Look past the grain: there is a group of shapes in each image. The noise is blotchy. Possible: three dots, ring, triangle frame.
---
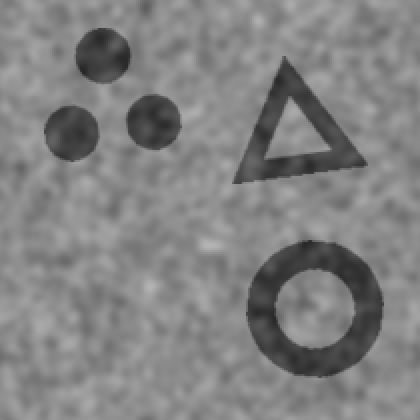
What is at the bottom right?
ring
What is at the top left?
three dots
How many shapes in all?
3
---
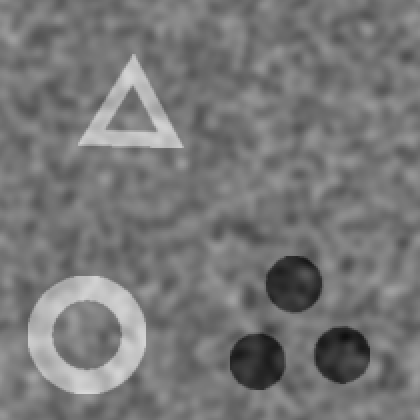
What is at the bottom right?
three dots
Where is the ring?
bottom left
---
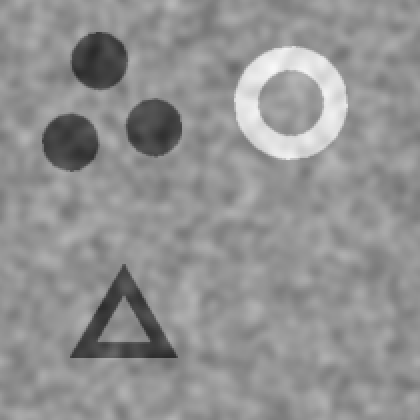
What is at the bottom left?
triangle frame
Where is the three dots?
top left
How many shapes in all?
3
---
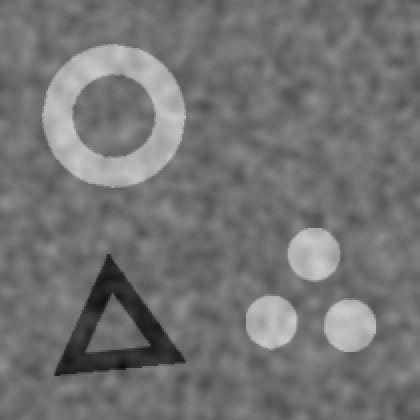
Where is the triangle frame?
bottom left
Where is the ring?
top left
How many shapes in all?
3
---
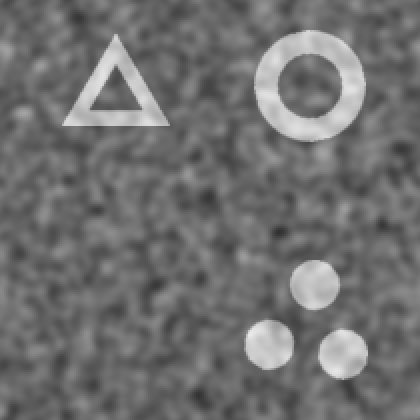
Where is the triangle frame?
top left
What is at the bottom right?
three dots
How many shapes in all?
3
